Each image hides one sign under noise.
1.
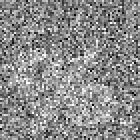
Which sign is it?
percent sign
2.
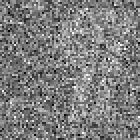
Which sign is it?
pilcrow
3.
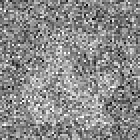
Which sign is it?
ampersand
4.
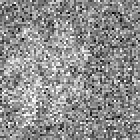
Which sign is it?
hash sign
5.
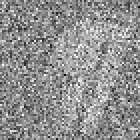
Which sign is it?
pilcrow
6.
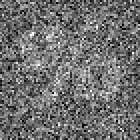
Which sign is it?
percent sign
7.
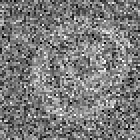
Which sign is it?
at sign
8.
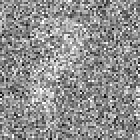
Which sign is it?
question mark
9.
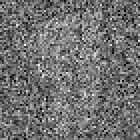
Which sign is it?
pilcrow
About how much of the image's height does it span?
nearly all
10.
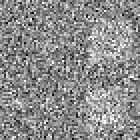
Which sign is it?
colon
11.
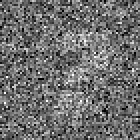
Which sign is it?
question mark
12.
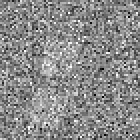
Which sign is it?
colon
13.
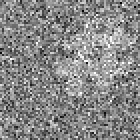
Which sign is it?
hash sign
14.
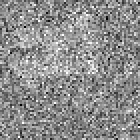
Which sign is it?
not-equal sign
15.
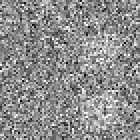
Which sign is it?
colon
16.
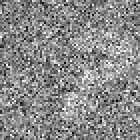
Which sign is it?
question mark
